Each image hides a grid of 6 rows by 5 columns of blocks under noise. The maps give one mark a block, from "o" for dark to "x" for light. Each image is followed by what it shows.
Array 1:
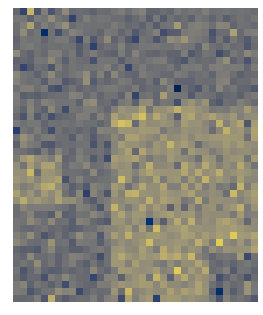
o o o o o
o o o o o
o o x x x
x o x x x
o o x x x
o o x x o
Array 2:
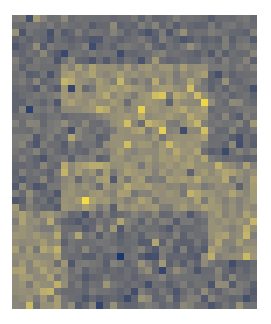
o o o o o
o x x x o
o o x x o
o x x x x
x o o o x
x o o o o
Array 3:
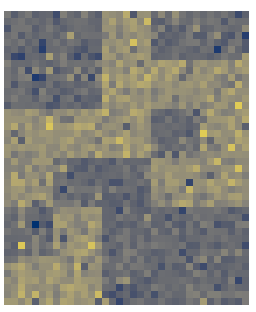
o o x o o
o o x x x
x x x o x
x o o x x
o x o o o
x x o o o
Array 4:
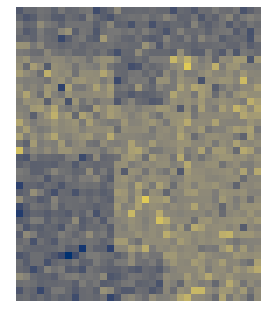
o o o o o
x x o x x
x x x x x
o o x x x
o o x x x
o o o x x
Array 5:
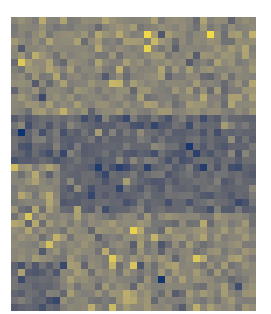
x x x x x
x x x x x
o o o o o
x o o o o
x x x x x
o x x x x
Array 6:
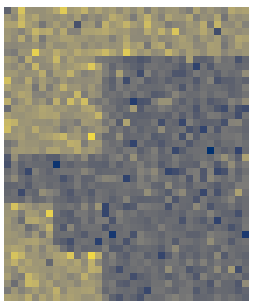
x x x x x
x x o o o
x x o o o
o o o o o
x o o o o
x x o o o
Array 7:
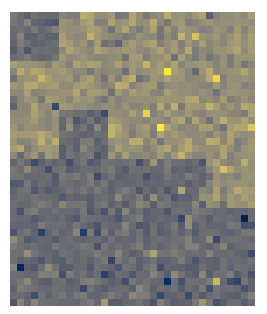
o x x x x
x x x x x
x o x x x
o o o o x
o o o o o
o o o o o
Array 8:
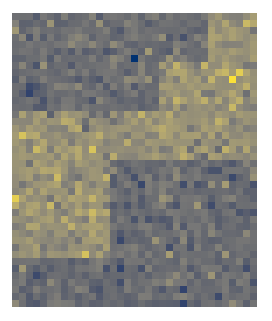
o o o o x
o o o x x
x x x x x
x x o o o
x x o o o
o o o o o
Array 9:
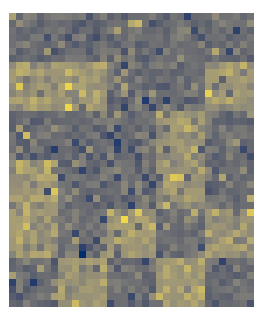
o o o o o
x x o o x
o o o x o
x o o x o
x o x o x
o x o x o
